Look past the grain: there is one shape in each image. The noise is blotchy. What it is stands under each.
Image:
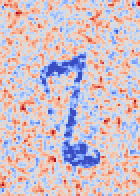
musical note
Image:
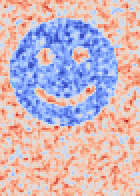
smiling face
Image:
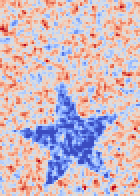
star
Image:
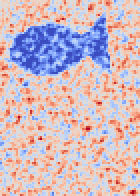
fish
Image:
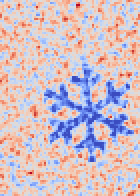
snowflake
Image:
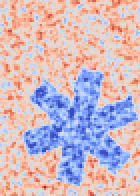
asterisk
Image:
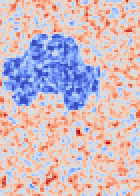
car
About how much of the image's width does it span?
two thirds
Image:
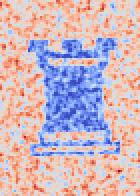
chess rook
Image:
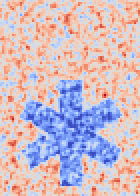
asterisk
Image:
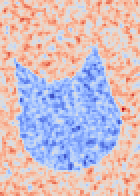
cat's head
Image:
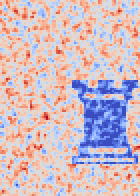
chess rook
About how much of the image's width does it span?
half
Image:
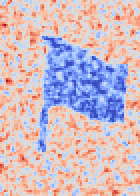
flag
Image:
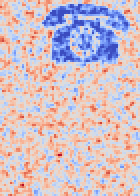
telephone
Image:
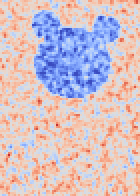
bear's head
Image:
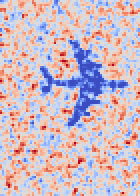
airplane
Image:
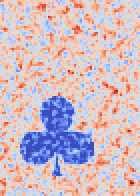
club
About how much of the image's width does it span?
half
